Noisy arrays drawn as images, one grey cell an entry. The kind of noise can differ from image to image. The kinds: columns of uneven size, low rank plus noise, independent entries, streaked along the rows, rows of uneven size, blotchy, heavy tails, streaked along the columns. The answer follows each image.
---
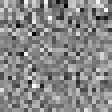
low rank plus noise
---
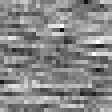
streaked along the rows
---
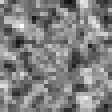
blotchy
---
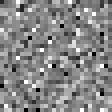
heavy tails
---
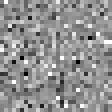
heavy tails
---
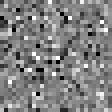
heavy tails
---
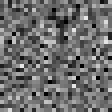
low rank plus noise
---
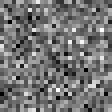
independent entries
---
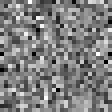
independent entries
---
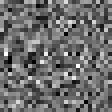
low rank plus noise
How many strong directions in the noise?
five to eight
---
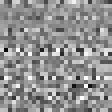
rows of uneven size
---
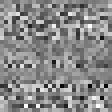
rows of uneven size
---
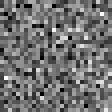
independent entries
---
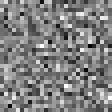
independent entries
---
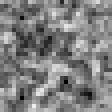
blotchy
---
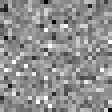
heavy tails
